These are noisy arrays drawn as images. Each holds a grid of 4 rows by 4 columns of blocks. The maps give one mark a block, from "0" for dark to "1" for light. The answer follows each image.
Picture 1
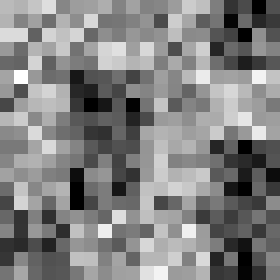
1 1 1 0
1 0 1 1
1 0 1 0
0 1 1 0
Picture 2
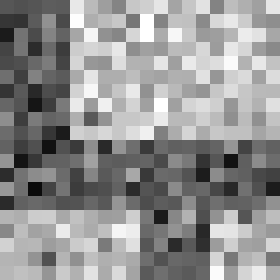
0 1 1 1
0 1 1 1
0 0 0 0
1 1 0 1
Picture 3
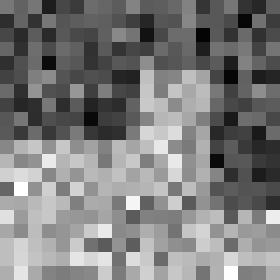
0 0 0 0
0 0 1 0
1 1 1 0
1 1 1 1
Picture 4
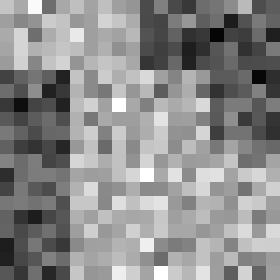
1 1 0 0
0 1 1 0
0 1 1 1
0 1 1 1
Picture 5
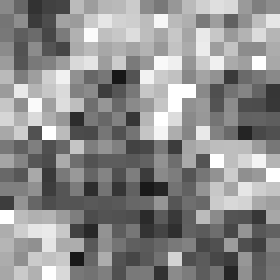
0 1 1 1
1 0 1 0
0 0 0 1
1 0 0 0
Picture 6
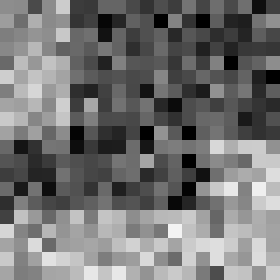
1 0 0 0
1 0 0 0
0 0 0 1
1 1 1 1
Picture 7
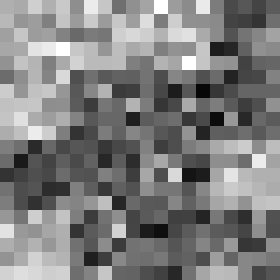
1 1 1 0
1 0 0 0
0 0 0 1
1 0 0 0
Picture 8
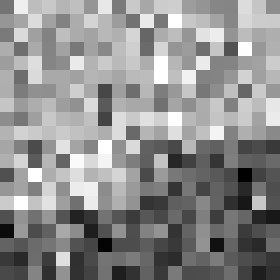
1 1 1 1
1 1 1 1
1 1 0 0
0 0 0 0
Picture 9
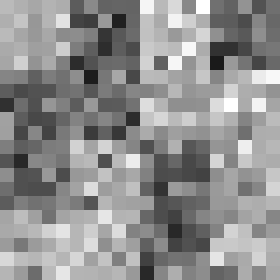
1 0 1 0
0 0 1 1
0 1 0 1
1 1 0 1
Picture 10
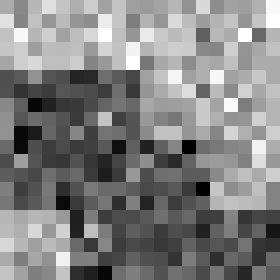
1 1 1 1
0 0 1 1
0 0 0 1
1 0 0 0
